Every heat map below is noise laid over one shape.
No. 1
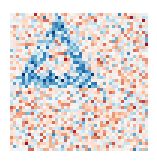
triangle frame
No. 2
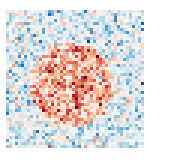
disc
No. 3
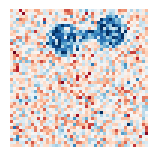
dumbbell
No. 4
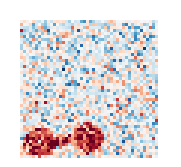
dumbbell
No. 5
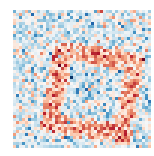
square frame
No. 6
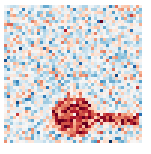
lollipop
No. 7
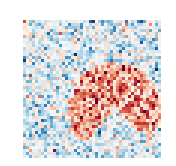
disc with a wedge cut out
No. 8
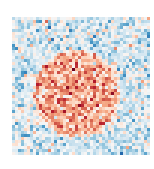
disc
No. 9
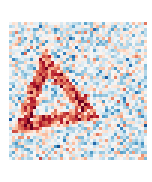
triangle frame
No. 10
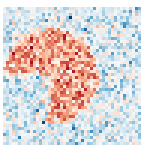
disc with a wedge cut out
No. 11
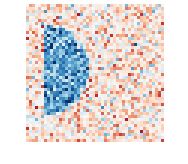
half disc
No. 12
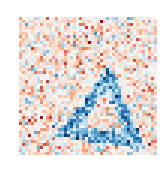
triangle frame
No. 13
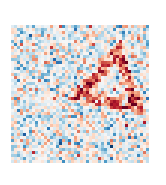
triangle frame
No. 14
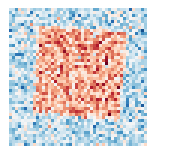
square
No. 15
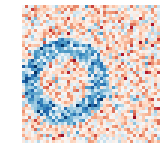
ring
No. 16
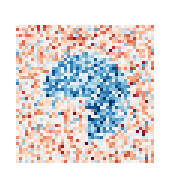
disc with a wedge cut out
